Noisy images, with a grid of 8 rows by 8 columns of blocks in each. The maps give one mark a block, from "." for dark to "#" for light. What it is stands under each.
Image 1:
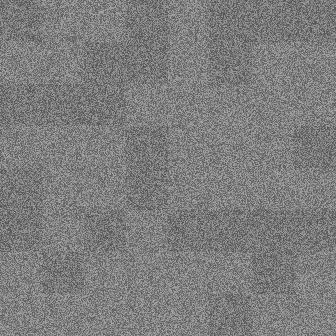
.##.#...
##..#.##
...#####
###.###.
.##.####
.#.#....
#.####.#
#####.##
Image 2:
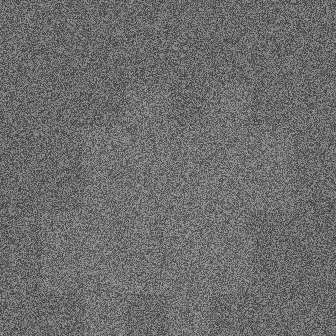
........
........
...#.#..
..#####.
..#####.
.#####..
.#####..
..#.#...
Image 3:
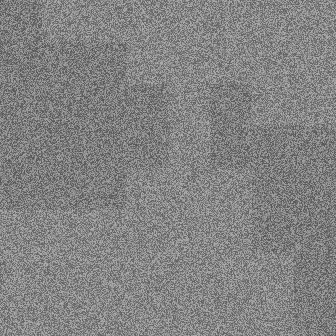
.#######
...#####
....#.##
....#...
...###..
######..
#######.
#######.
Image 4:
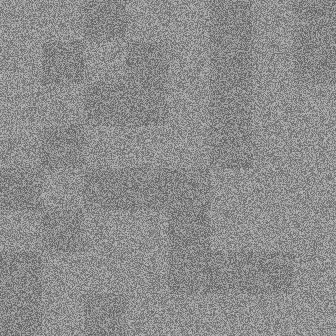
##.##.#.
#.#.#.#.
##..#.##
#.###.##
.#...###
#.##.###
.###...#
.#.#####
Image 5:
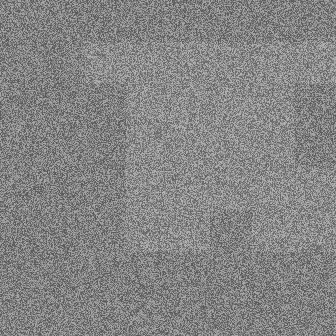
........
..######
...####.
...####.
...#####
...##.##
........
........
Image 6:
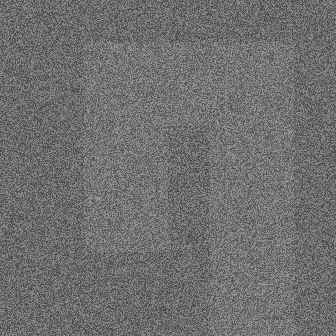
........
..#####.
..#####.
..##.##.
..##.##.
..##.##.
.....##.
.....##.
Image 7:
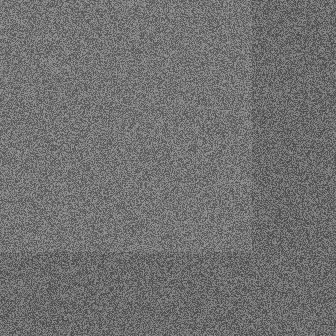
######..
######..
######..
######..
######..
######..
........
........
